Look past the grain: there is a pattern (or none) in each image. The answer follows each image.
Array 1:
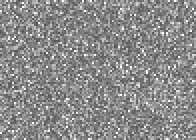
only noise
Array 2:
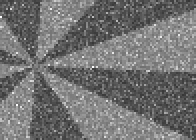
spokes from one point
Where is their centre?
middle left
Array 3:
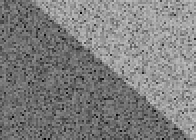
a sharp edge
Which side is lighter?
top right
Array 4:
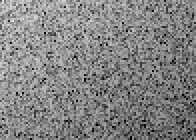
a smooth slope
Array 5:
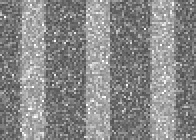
vertical stripes
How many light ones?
3
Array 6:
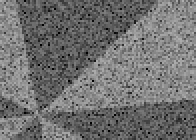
spokes from one point
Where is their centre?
bottom left
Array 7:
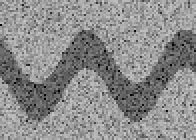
a wavy band
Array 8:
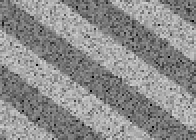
diagonal stripes
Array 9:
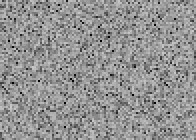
only noise
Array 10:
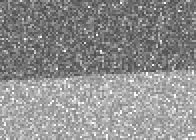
a sharp edge
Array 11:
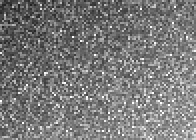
a smooth slope
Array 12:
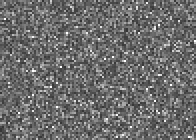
only noise
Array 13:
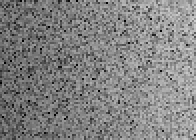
a smooth slope
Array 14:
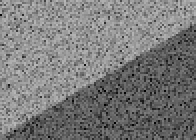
a sharp edge
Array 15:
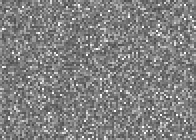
only noise
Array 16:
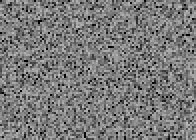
only noise
